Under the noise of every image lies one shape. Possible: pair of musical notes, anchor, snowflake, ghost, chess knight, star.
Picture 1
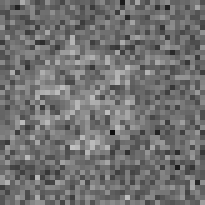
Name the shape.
snowflake
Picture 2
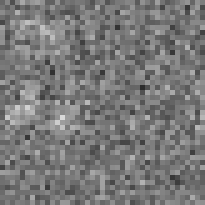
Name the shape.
pair of musical notes
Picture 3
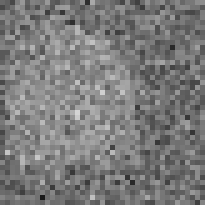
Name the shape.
ghost
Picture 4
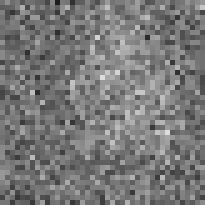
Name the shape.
chess knight
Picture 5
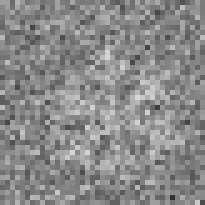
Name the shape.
snowflake
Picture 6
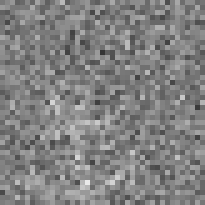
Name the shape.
anchor
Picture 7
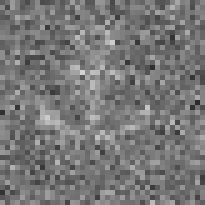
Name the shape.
anchor
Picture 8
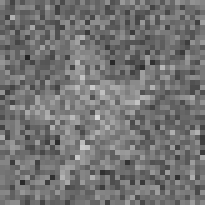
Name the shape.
star
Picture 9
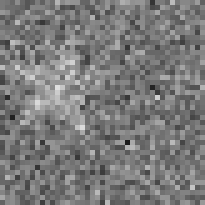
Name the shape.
star
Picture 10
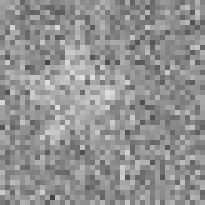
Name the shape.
star
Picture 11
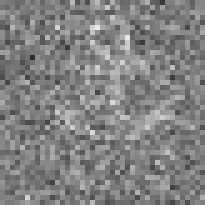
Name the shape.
anchor
